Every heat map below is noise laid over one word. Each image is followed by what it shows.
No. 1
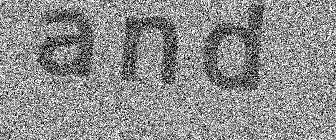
and
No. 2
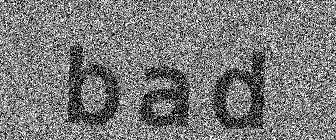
bad
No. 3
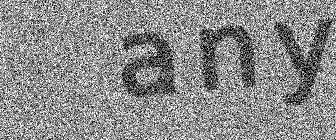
any
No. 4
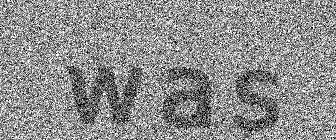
was
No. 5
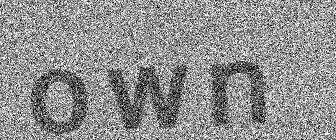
own
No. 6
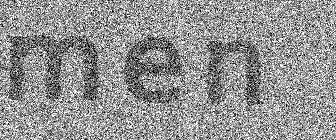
men
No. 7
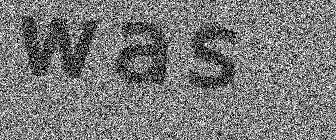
was
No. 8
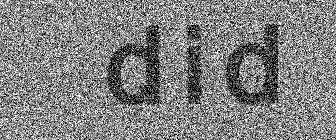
did
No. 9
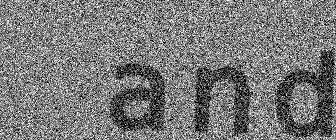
and
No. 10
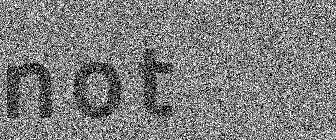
not
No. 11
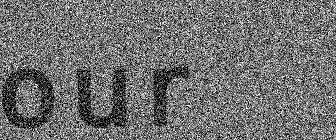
our
